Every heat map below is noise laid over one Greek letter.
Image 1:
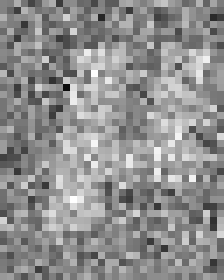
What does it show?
light mu
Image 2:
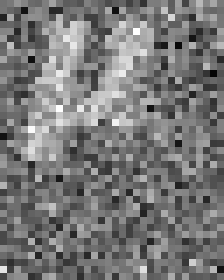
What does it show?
light mu
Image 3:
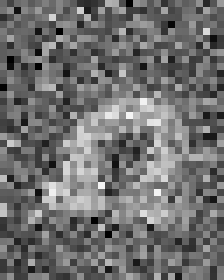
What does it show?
light omega
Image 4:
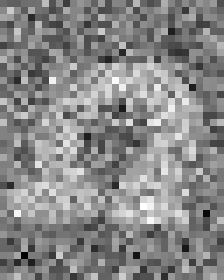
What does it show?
light omega
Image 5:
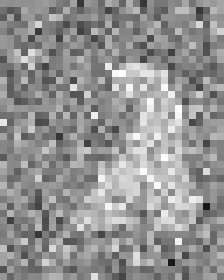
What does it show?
light lambda
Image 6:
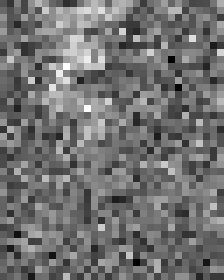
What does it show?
light xi
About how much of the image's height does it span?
half
